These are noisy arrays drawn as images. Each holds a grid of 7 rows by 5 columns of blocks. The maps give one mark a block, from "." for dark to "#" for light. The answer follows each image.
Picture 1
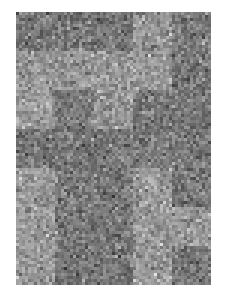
. . . # .
# # # # .
# . # . .
. . . . .
# . . # .
# . . # #
# . . # .
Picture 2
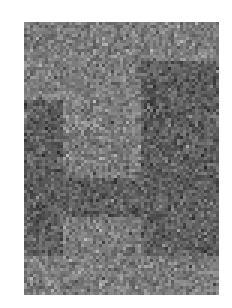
# # # # #
# # # . .
. # # . .
. # # . .
. . . . .
. # # . .
# # # # #
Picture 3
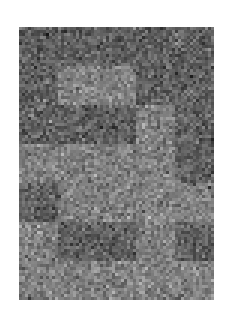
. . . . .
. # # . .
. . . # .
# # # # .
. # # # #
# . . # .
# # # # #
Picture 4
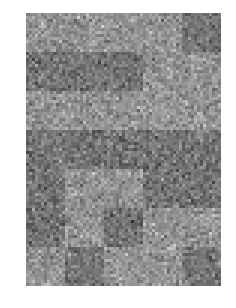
# # # # .
. . . # #
# # # # #
. . . . .
. # # . .
. # . # #
# . # # .
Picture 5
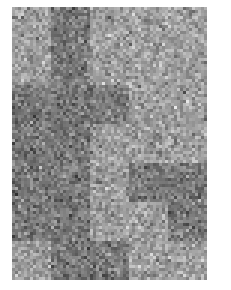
# . # # #
# . # # #
. . . # #
. . # # #
. . # . .
. . # # .
# . . # #
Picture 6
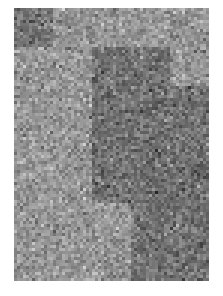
. # # # #
# # . . #
# # . . .
# # . . .
# # . . .
# # # . .
# # # . .
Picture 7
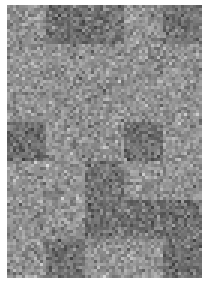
# . . # .
# # # # #
# # # # #
. # # . #
# # . # #
# # . . .
# . # # .
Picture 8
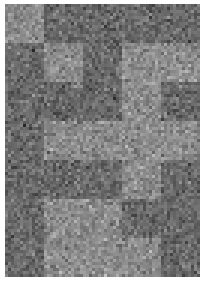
# . . . .
. # . # #
. . . # .
. # # # #
. . . # .
. # # . .
. # # # .
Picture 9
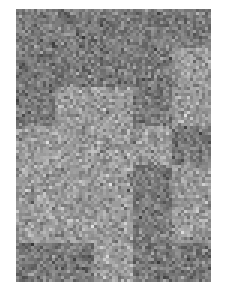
. . . . .
. . . . #
. # # . #
# # # # .
# # # . #
# # # . #
. . # . .
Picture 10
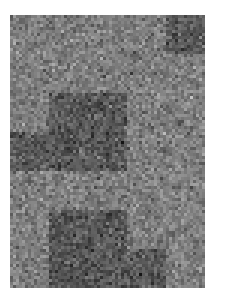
# # # # .
# # # # #
# . . # #
. . . # #
# # # # #
# . . # #
# . . . #
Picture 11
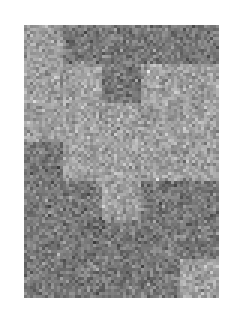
# . . . .
# # . # #
# # # # #
. # # # #
. . # . .
. . . . .
. . . . #
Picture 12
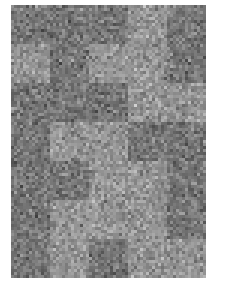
. . . # .
# . # # .
. . . # #
. # # . .
. . # # .
. # # # .
. # . # #
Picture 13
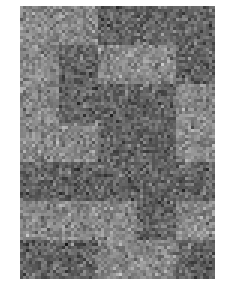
# # . . .
# . # # .
# . . . #
# # . . #
. . . . .
# # # . #
. . # # .
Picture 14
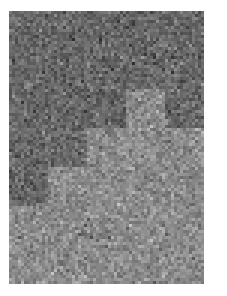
. . . . .
. . . . .
. . . # .
. . # # #
. # # # #
# # # # #
# # # # #
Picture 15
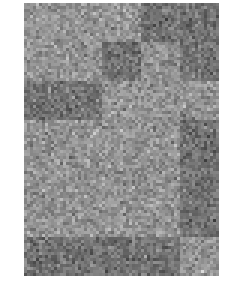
# # # . .
# # . # .
. . # # #
# # # # .
# # # # .
# # # # .
. . . . #
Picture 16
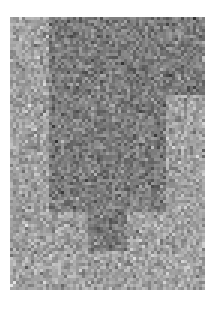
# . . . .
# . . . .
# . . . #
# . . . #
# . . . #
# # . # #
# # # # #
